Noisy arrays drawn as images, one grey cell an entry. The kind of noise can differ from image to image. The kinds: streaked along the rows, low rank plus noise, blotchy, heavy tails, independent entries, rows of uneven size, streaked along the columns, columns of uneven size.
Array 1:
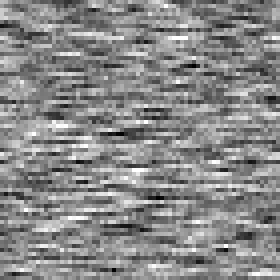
streaked along the rows
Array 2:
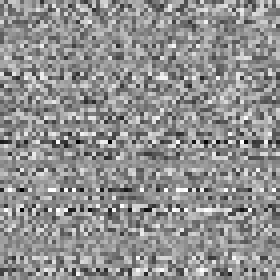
rows of uneven size
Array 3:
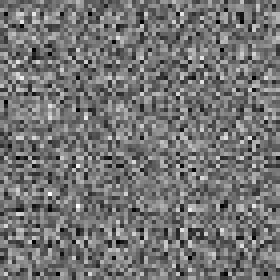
low rank plus noise
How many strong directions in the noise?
one
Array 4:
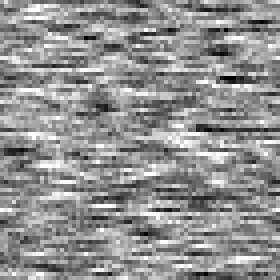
streaked along the rows
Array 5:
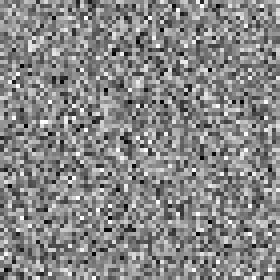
independent entries
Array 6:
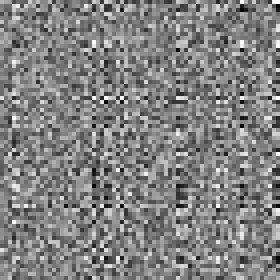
low rank plus noise
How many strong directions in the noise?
one
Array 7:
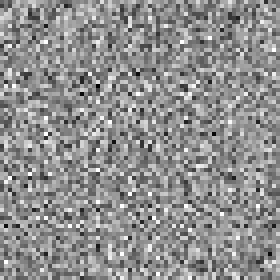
low rank plus noise
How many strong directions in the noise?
five to eight
